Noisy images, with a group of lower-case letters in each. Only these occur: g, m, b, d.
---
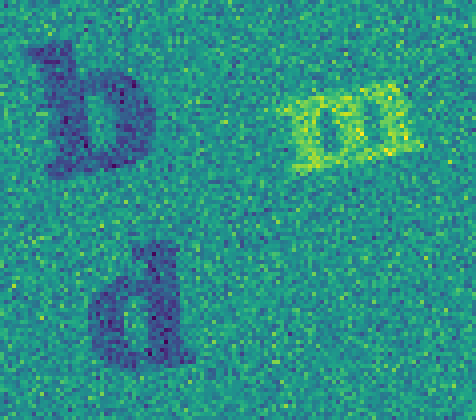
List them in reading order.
top left: dark b; top right: light m; bottom left: dark d
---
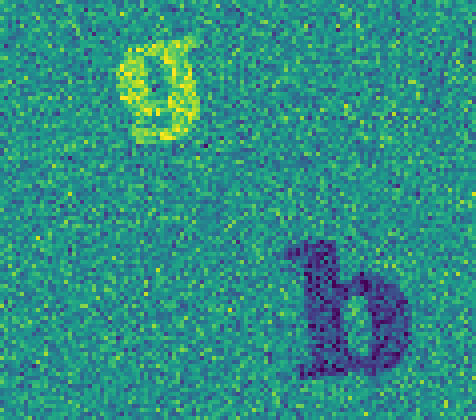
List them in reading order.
top left: light g; bottom right: dark b
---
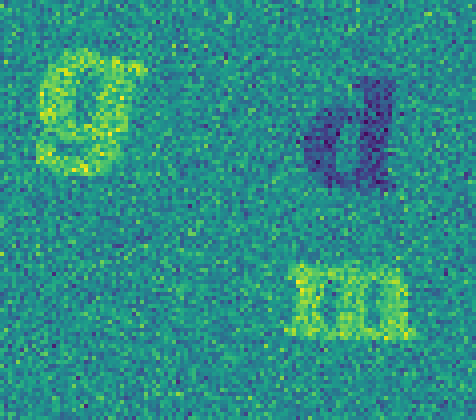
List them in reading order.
top left: light g; top right: dark d; bottom right: light m
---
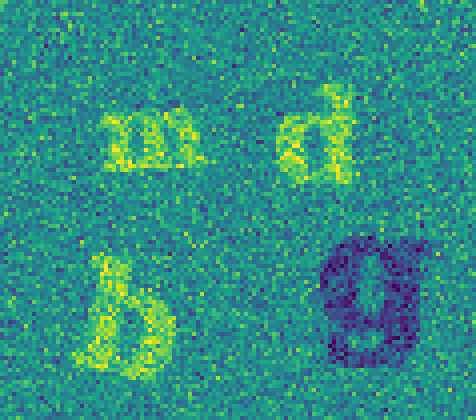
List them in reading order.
top left: light m; top right: light d; bottom left: light b; bottom right: dark g
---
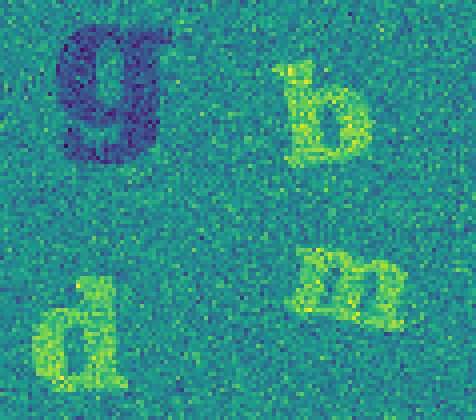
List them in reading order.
top left: dark g; top right: light b; bottom left: light d; bottom right: light m
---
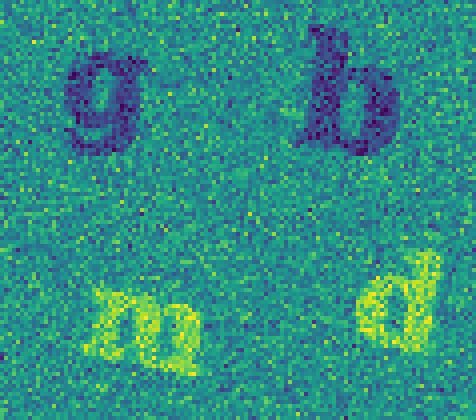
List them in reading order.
top left: dark g; top right: dark b; bottom left: light m; bottom right: light d
